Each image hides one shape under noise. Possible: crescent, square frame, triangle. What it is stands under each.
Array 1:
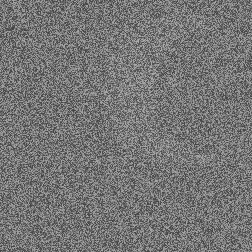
crescent
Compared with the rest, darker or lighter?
lighter
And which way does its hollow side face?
right
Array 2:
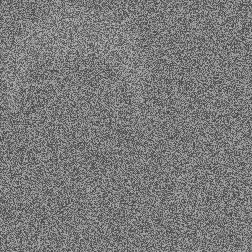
crescent
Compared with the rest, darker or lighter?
lighter
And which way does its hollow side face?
down
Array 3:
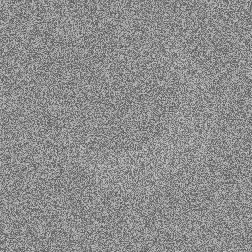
crescent
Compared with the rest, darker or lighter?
lighter
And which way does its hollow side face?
up and left
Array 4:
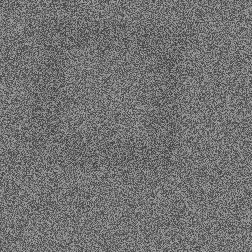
square frame
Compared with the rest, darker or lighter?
darker
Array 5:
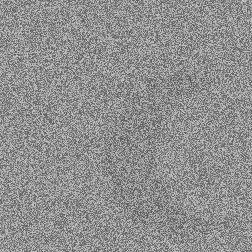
crescent
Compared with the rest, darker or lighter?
darker
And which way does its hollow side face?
right
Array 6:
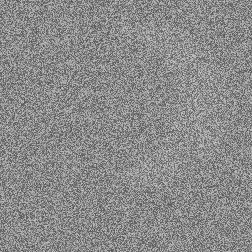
crescent
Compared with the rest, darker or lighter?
lighter
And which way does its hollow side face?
left
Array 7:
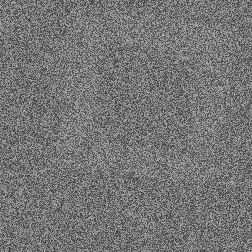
square frame
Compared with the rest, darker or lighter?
lighter
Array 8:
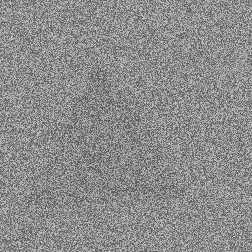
triangle
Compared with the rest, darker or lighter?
darker
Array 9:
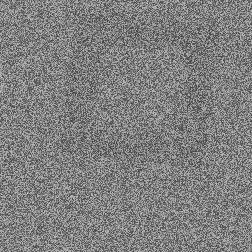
square frame
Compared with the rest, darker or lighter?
darker
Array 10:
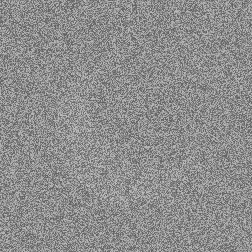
crescent
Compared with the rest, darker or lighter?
lighter
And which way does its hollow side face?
up and right
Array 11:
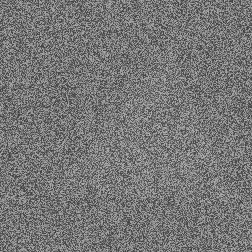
triangle
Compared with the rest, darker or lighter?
lighter
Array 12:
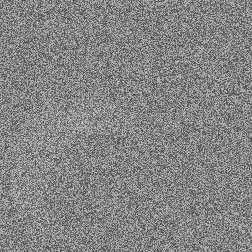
crescent
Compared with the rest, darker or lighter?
lighter
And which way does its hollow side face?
down and right
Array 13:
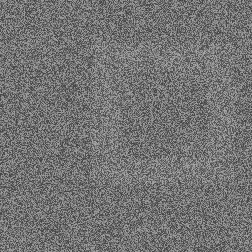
square frame
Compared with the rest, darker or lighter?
lighter
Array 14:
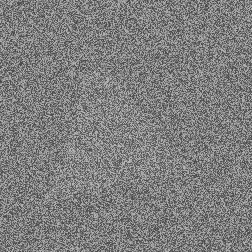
triangle
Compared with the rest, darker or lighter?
lighter
